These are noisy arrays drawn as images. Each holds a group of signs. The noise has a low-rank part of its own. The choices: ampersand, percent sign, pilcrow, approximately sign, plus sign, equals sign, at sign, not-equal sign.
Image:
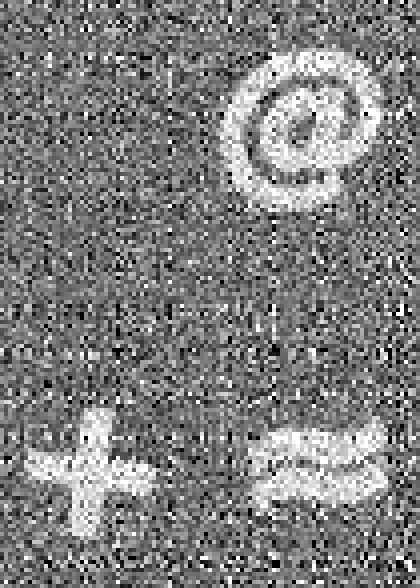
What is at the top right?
at sign
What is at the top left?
nothing
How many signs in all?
3
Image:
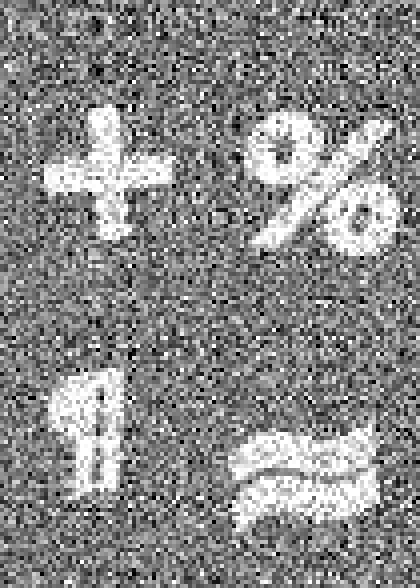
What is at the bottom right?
approximately sign
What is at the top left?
plus sign
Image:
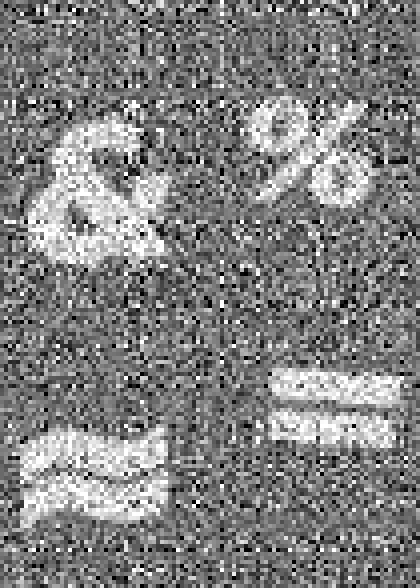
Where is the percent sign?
top right
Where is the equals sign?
bottom right
